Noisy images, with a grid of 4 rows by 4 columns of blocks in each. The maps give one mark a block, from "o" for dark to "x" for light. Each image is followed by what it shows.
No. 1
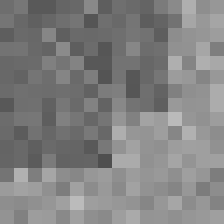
o o o x
o o o x
o o x x
x x x x
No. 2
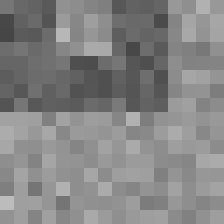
o x o x
o o o x
x x x x
x x x x
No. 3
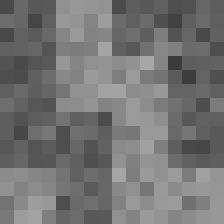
o x o o
o x x o
o o x o
x o x x
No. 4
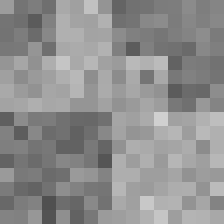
o x o o
x x x o
o o x x
o o x x
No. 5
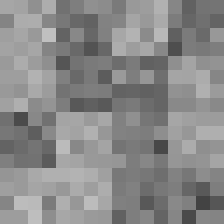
x o x o
x o o x
o x o x
x x o o
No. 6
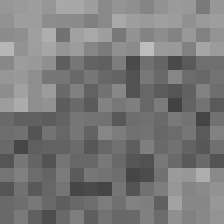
x x x x
x o o o
o o o o
o o o x
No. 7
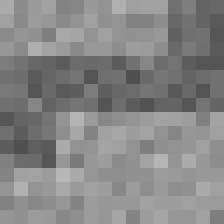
x x x o
o o o o
o x x x
x x x x
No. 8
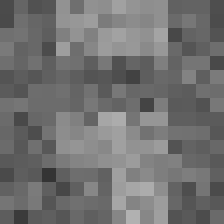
o x x o
o o o o
o x x o
o o x o
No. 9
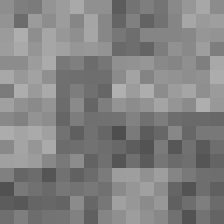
x x o x
x o x x
x o o o
o o x o
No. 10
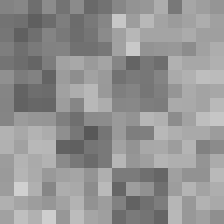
o o x x
o x o x
x o x x
x x o x
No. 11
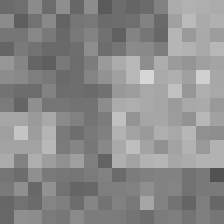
o o o x
o o x x
x o x x
o o o o
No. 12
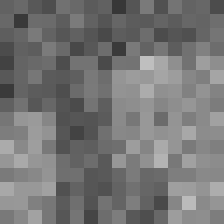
o o o o
o o x x
x o x x
x o o x
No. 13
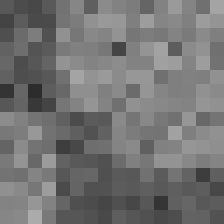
o x x x
o x x x
x o x x
x o o o
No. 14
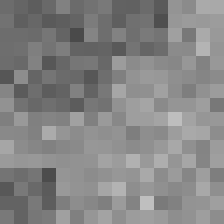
o o o x
o o x x
x x x x
o x x x
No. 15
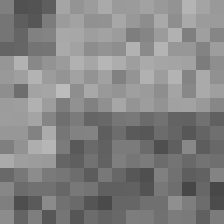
o x x x
x x x x
x o o o
o o o o
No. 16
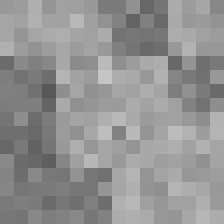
x x o x
o x x o
o x x x
o o x x
